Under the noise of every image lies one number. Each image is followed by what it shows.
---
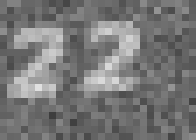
22
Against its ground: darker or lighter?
lighter
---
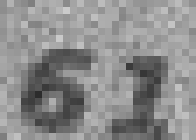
61
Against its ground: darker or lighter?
darker
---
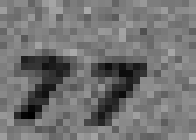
77
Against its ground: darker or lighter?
darker
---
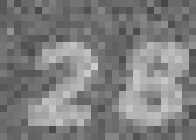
28
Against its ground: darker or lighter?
lighter
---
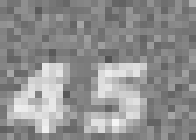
45
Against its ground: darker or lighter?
lighter
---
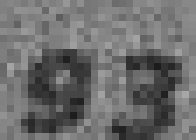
93
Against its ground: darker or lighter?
darker
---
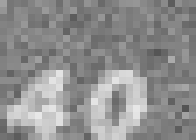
40
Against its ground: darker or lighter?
lighter
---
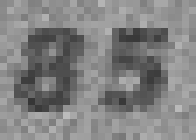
85
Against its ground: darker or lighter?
darker
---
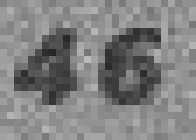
46
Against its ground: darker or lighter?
darker
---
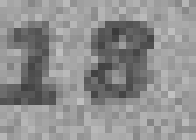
18
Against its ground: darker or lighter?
darker
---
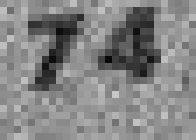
74
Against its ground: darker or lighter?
darker
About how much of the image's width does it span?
two thirds
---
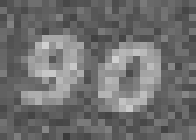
90
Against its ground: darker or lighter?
lighter
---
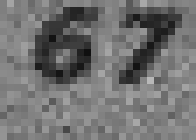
67
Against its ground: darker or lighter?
darker
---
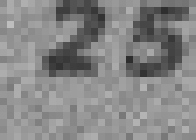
25
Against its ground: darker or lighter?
darker
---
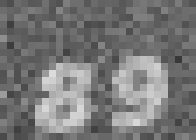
89
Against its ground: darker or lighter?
lighter
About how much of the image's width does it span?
two thirds
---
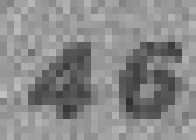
46
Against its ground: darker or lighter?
darker
